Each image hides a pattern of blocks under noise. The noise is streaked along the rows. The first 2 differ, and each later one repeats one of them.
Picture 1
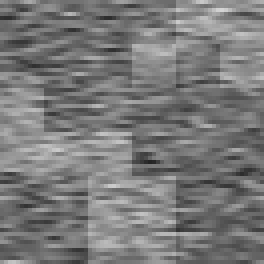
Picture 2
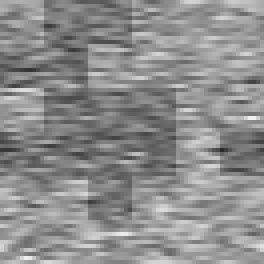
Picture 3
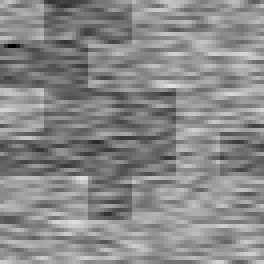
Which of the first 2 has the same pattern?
2
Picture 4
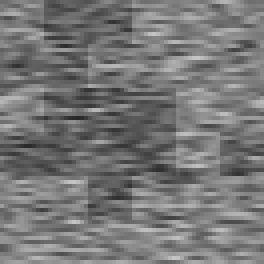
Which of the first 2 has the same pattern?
2
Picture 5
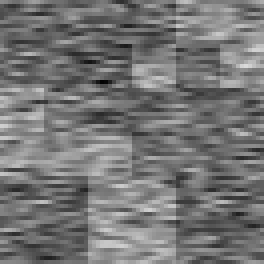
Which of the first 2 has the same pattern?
1
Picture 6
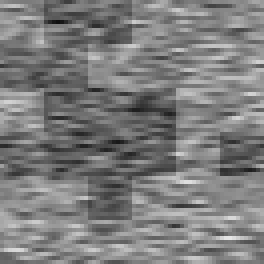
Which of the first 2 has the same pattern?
2
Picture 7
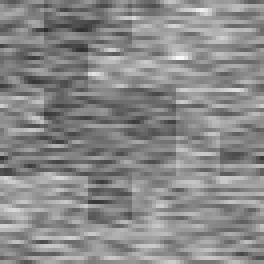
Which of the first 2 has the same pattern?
2
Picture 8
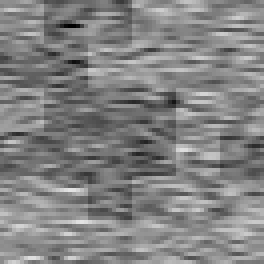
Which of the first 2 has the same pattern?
2
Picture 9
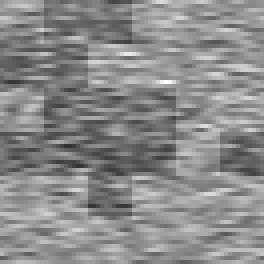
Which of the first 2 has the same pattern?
2
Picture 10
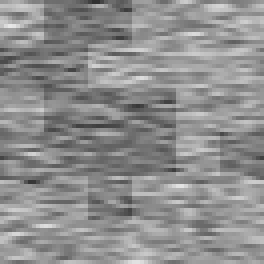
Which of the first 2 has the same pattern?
2
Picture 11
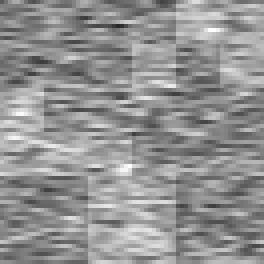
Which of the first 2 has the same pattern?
1
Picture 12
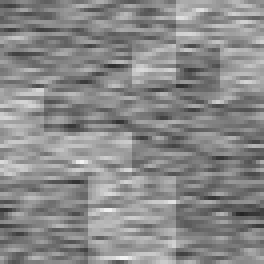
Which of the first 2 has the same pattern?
1
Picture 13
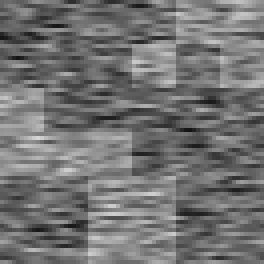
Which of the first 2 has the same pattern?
1
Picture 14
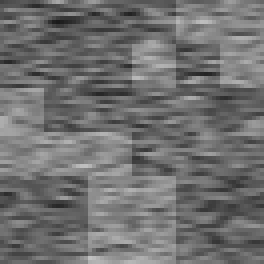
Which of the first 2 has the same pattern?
1
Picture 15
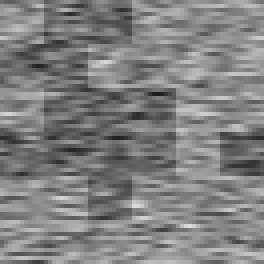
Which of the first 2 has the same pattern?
2
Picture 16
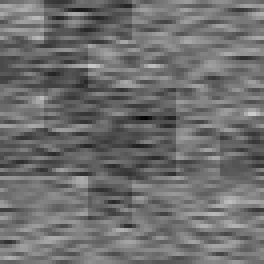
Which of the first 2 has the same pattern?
2
